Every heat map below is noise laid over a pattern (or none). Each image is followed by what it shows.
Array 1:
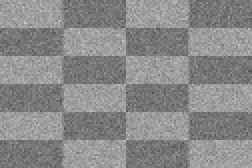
a checkerboard
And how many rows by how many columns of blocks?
6 by 4
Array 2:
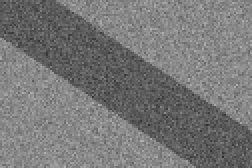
a diagonal band
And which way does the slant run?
top left to bottom right
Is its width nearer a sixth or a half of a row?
a half
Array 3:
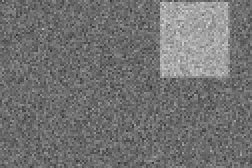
one block
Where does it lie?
top right
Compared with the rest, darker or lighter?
lighter
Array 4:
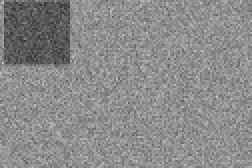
one block
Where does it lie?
top left
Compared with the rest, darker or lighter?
darker
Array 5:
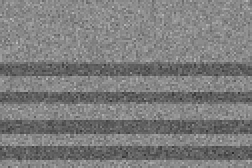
bands of rows
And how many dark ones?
4
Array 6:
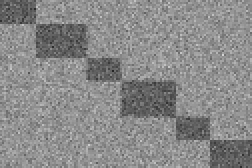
blocks along the diagonal
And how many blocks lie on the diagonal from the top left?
6
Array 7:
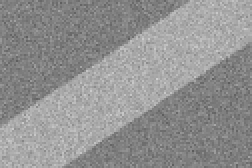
a diagonal band
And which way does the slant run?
bottom left to top right
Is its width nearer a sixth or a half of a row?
a half
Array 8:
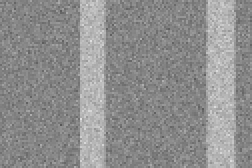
bands of columns
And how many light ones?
2
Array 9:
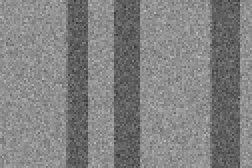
bands of columns
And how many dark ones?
3
